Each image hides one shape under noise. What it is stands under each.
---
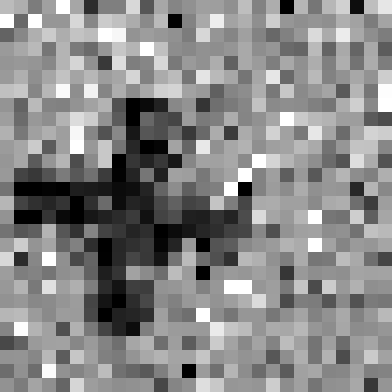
cross
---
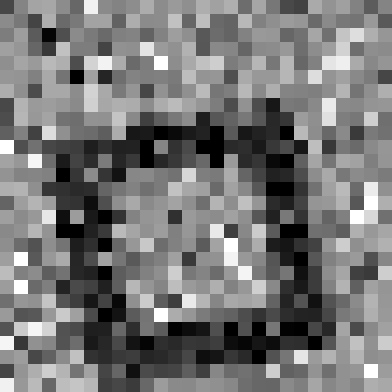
square frame
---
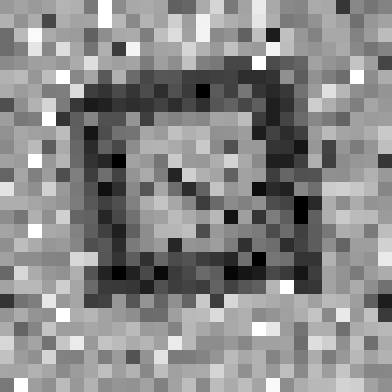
square frame
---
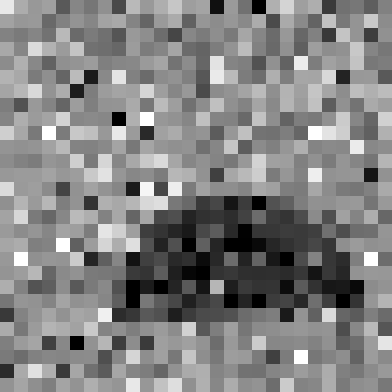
half disc
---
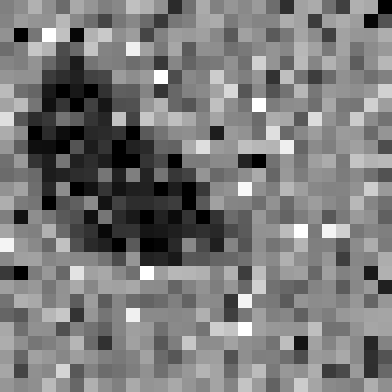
half disc
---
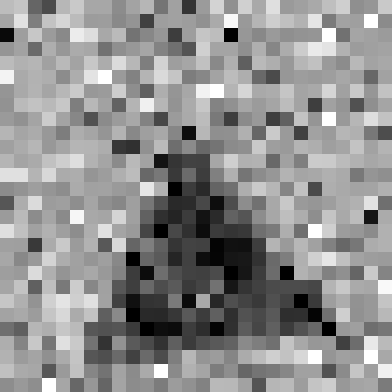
triangle
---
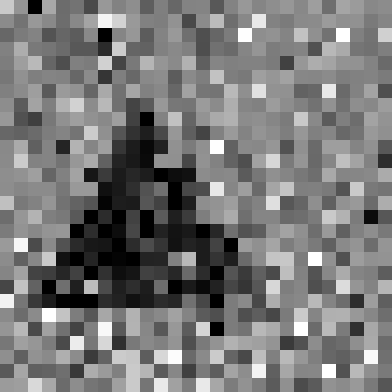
triangle
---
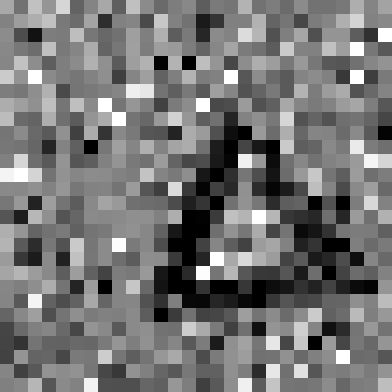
triangle frame
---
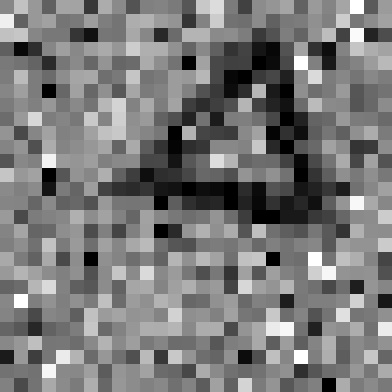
triangle frame
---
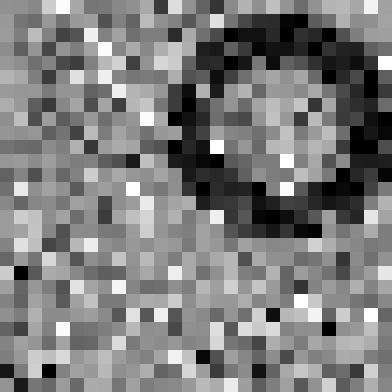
ring
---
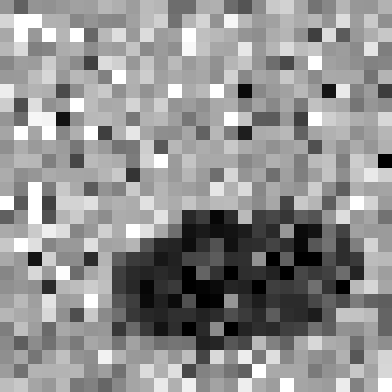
ellipse
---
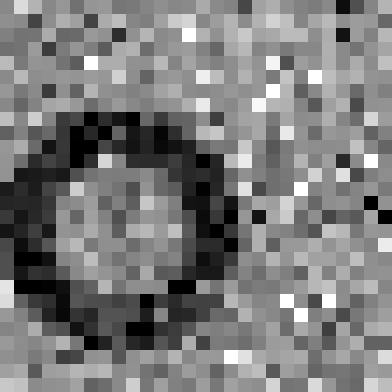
ring
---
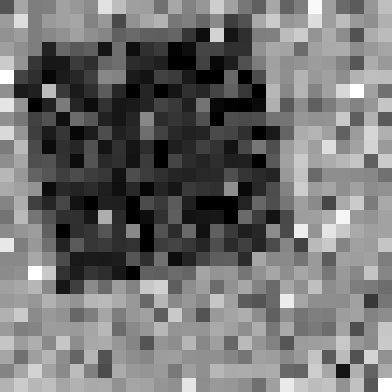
square
